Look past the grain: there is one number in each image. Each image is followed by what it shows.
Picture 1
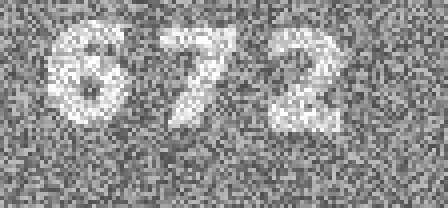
672
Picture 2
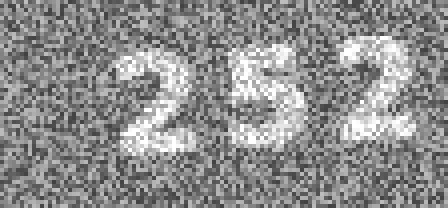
252
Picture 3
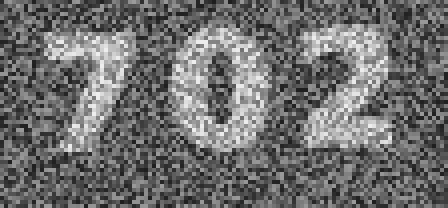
702
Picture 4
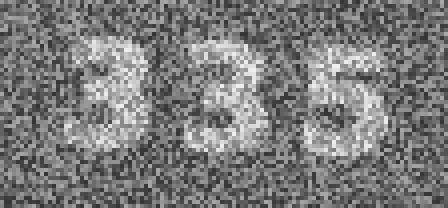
335
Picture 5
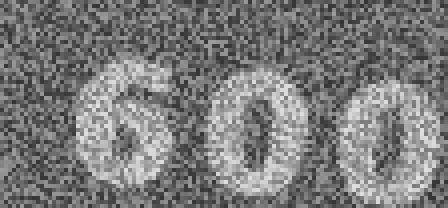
600
